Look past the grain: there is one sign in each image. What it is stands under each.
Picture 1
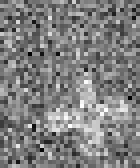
plus sign
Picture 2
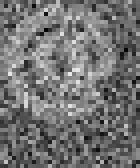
at sign
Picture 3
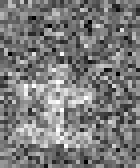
plus-minus sign
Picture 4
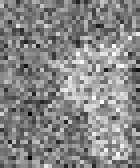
pilcrow
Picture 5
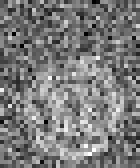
at sign
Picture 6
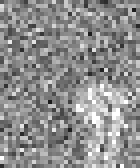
pilcrow
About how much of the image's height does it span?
half
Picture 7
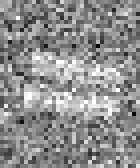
equals sign
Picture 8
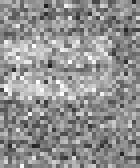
equals sign
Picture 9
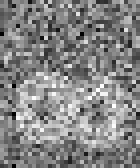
infinity sign
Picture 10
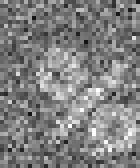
percent sign
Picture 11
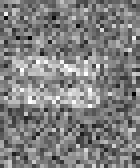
equals sign
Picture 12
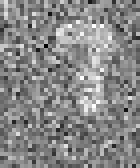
question mark
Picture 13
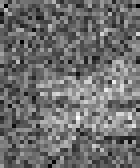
not-equal sign
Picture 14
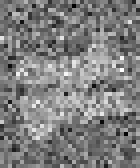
not-equal sign
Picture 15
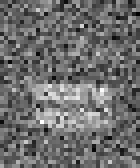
equals sign
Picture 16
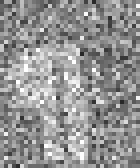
pilcrow
